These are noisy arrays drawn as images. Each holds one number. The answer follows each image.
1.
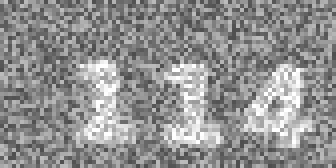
114
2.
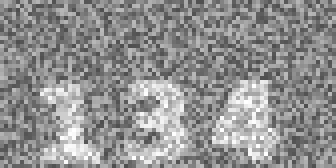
134
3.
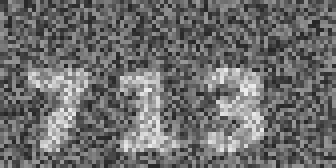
713
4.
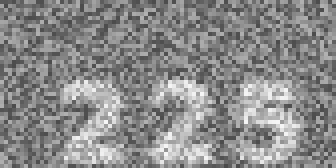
225
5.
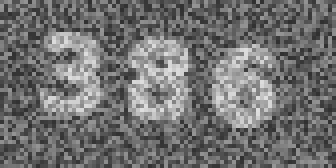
386
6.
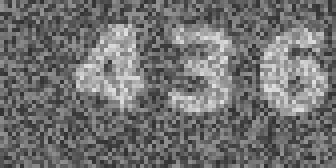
436
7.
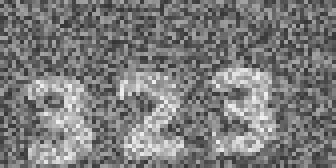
323
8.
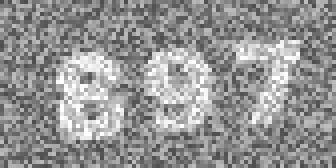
897
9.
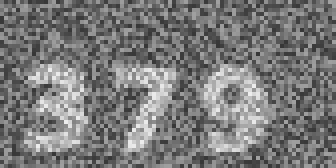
379
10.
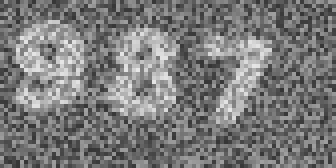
987
